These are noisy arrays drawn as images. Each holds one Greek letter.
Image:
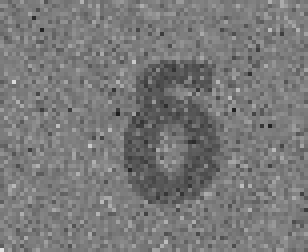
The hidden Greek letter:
delta
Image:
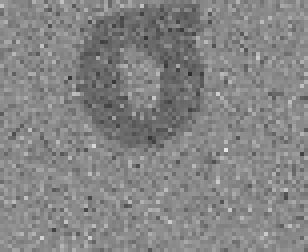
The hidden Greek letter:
sigma
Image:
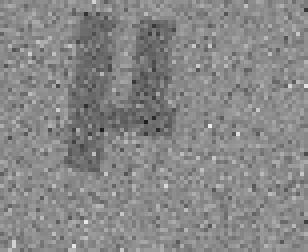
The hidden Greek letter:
mu
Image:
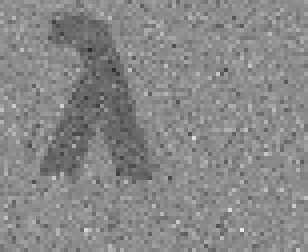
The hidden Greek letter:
lambda
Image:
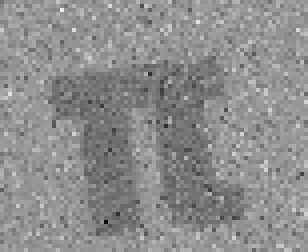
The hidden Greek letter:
pi
